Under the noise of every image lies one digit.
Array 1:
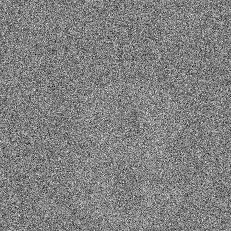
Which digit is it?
8
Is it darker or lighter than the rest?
lighter
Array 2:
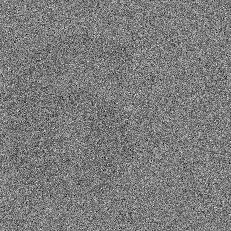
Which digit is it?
6
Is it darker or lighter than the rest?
darker
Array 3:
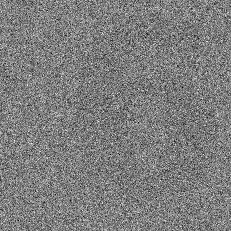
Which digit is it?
6
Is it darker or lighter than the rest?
darker
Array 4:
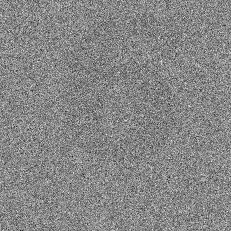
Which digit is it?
6
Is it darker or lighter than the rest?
darker
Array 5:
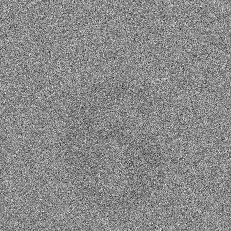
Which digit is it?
6
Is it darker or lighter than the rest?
darker
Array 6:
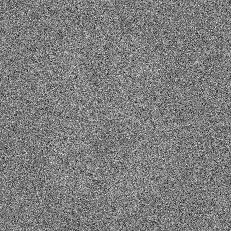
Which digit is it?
8
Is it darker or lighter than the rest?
lighter
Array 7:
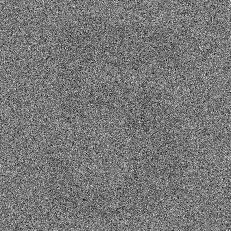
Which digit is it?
5
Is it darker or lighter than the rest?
darker
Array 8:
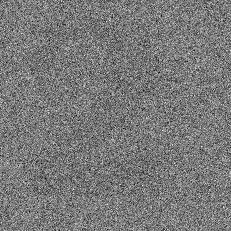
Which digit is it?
2
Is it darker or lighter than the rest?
darker
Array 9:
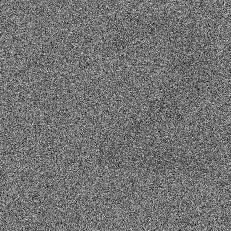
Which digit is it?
2
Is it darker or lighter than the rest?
darker
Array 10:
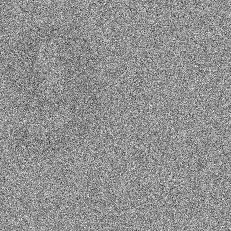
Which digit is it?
9
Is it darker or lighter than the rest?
darker
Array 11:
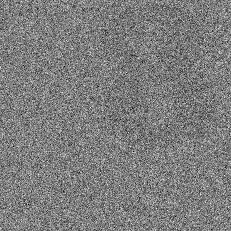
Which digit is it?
8
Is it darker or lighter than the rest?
darker
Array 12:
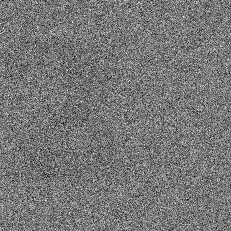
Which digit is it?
2
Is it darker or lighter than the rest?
darker
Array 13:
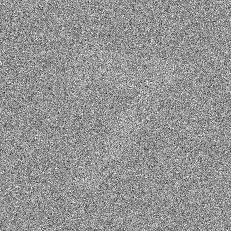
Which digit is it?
7
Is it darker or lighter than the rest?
lighter
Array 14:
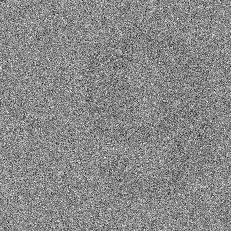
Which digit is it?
9
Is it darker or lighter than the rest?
darker
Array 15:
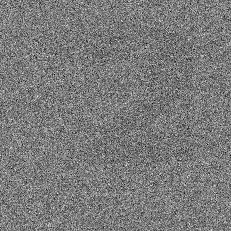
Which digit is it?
2
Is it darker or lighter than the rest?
darker
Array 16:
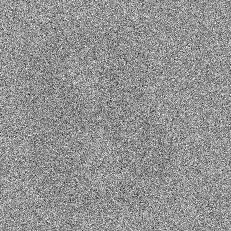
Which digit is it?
8
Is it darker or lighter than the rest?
darker
